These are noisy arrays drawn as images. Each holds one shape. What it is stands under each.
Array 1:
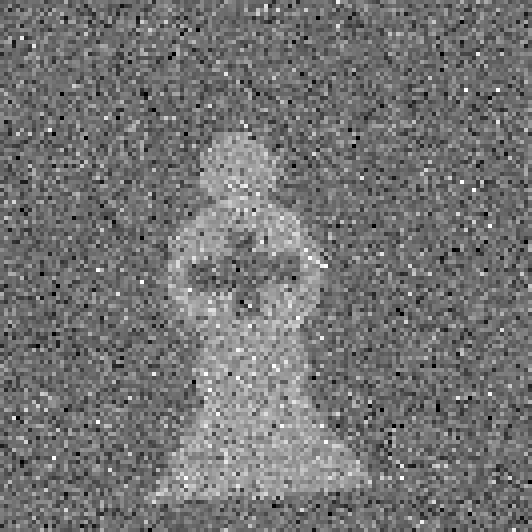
chess bishop
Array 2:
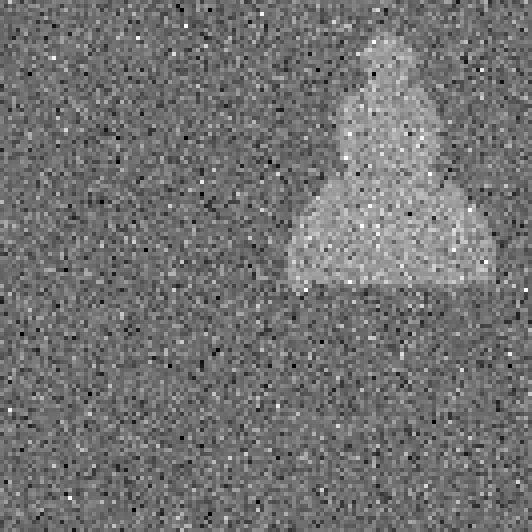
chess pawn
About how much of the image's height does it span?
half
